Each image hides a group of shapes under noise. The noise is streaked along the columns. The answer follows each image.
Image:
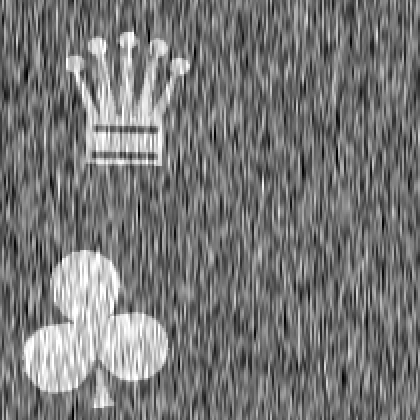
top left: chess queen; bottom left: club
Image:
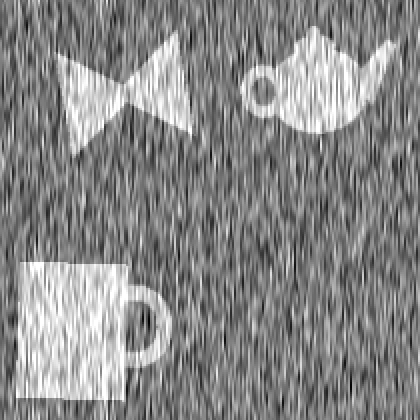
top left: bow tie; top right: teapot; bottom left: cup
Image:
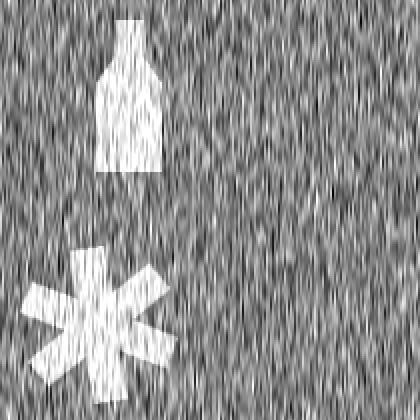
top left: bottle; bottom left: asterisk
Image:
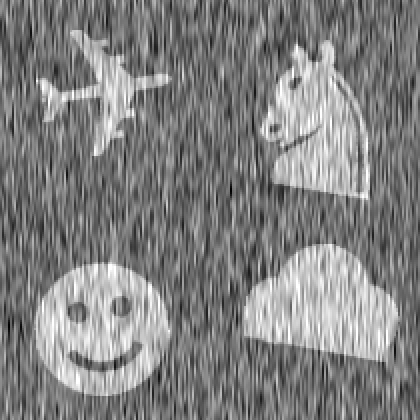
top left: airplane; top right: chess knight; bottom left: smiling face; bottom right: cloud
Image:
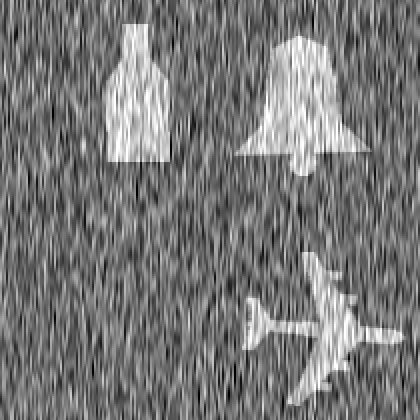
top left: bottle; top right: bell; bottom right: airplane
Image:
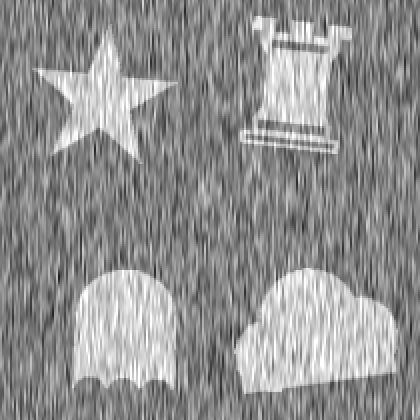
top left: star; top right: chess rook; bottom left: ghost; bottom right: cloud
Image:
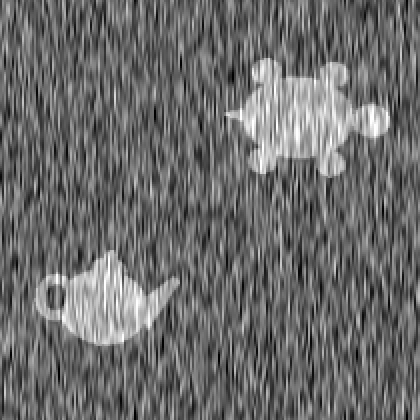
top right: turtle; bottom left: teapot
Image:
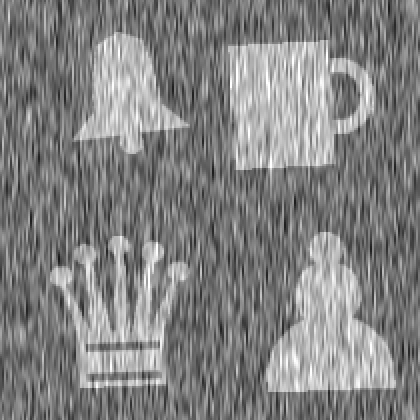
top left: bell; top right: cup; bottom left: chess queen; bottom right: chess pawn
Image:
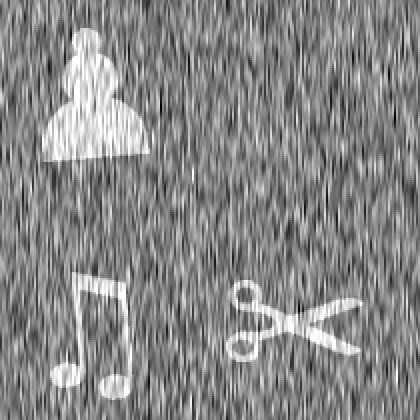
top left: chess pawn; bottom left: pair of musical notes; bottom right: pair of scissors
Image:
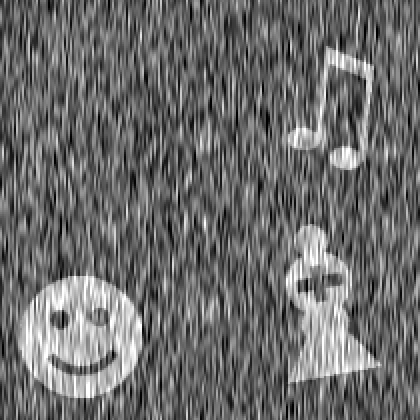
top right: pair of musical notes; bottom left: smiling face; bottom right: chess bishop
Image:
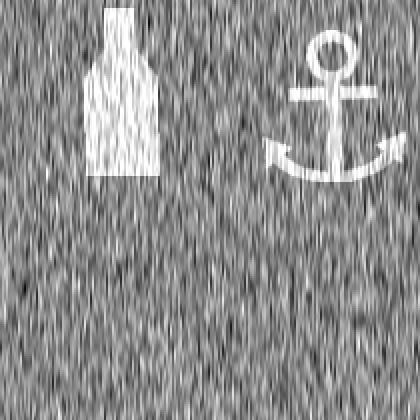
top left: bottle; top right: anchor
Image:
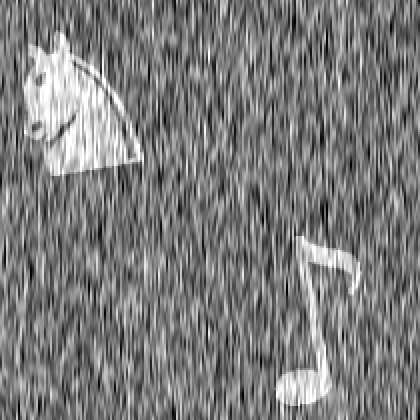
top left: chess knight; bottom right: musical note
